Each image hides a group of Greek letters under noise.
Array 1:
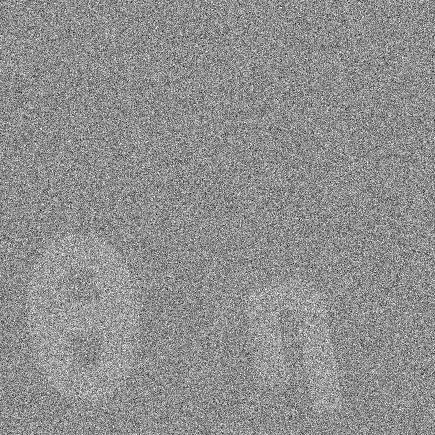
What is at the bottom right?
eta
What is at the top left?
nothing
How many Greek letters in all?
2
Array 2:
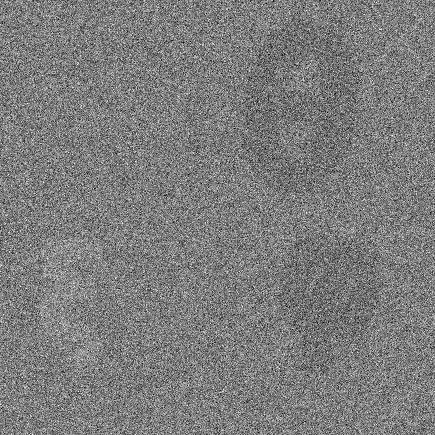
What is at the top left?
nothing
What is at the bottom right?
phi
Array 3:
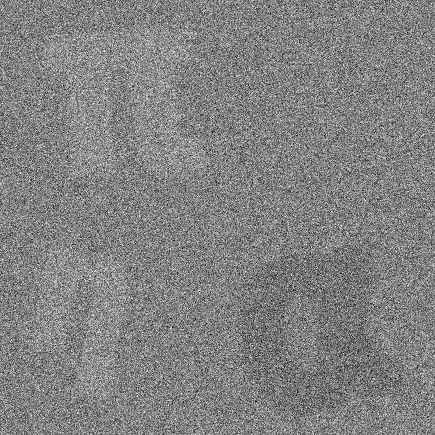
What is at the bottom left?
eta
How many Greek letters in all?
3
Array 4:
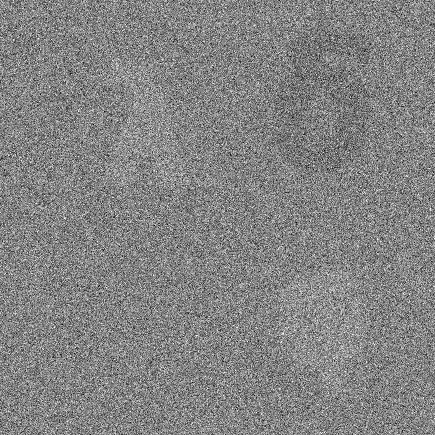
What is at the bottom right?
phi
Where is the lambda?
top left
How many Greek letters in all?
3
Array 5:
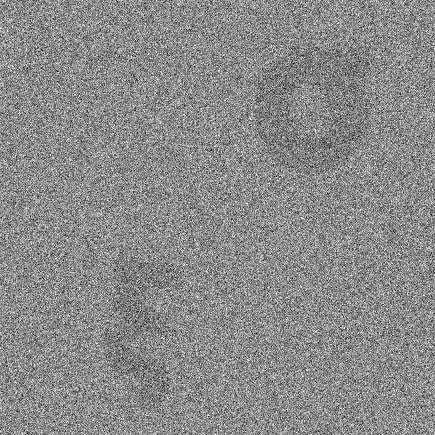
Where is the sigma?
top right
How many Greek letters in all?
2
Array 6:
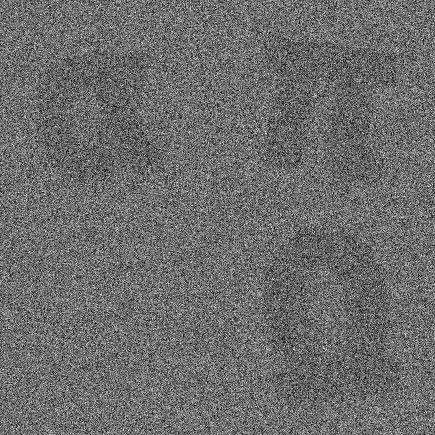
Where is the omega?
bottom right
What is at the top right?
pi
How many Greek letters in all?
3
